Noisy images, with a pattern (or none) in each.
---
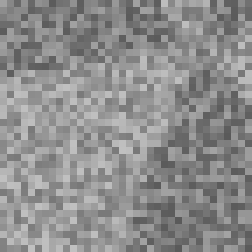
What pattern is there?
spokes from one point
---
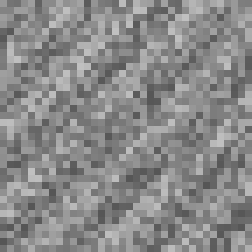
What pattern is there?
diagonal stripes
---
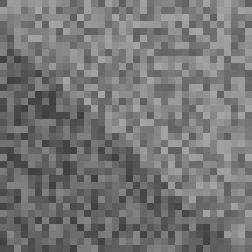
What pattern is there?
a sharp edge
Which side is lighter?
top right
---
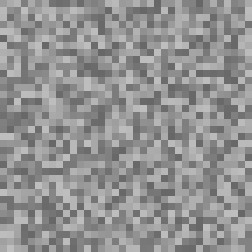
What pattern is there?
only noise
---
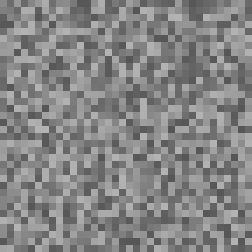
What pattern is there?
only noise
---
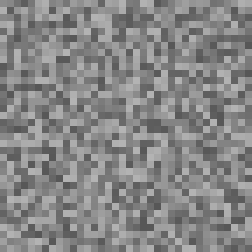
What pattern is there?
only noise
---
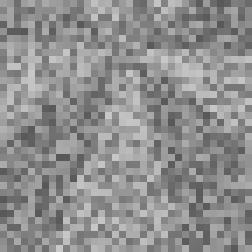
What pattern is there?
spokes from one point
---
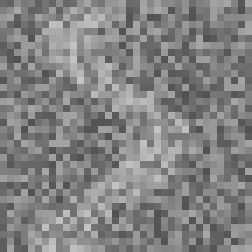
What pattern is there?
a wavy band
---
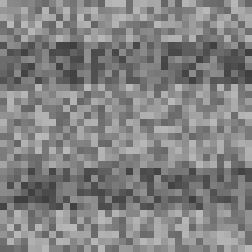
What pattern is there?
horizontal stripes
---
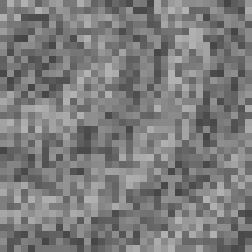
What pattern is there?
rings round one point
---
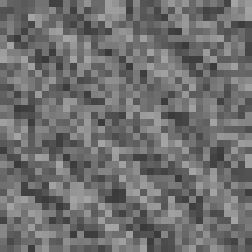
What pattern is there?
diagonal stripes
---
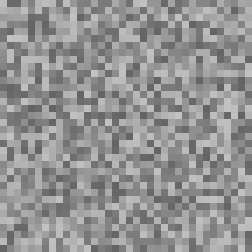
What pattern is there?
only noise
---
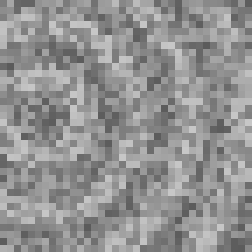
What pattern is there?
rings round one point
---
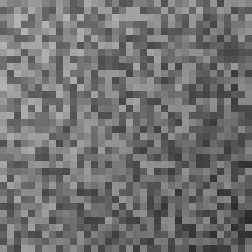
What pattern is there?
a smooth slope
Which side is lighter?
top left
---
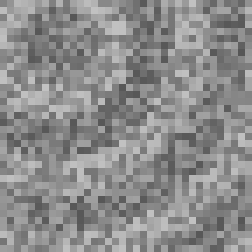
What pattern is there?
rings round one point
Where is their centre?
top left
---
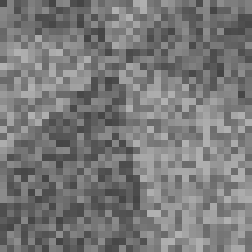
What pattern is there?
spokes from one point
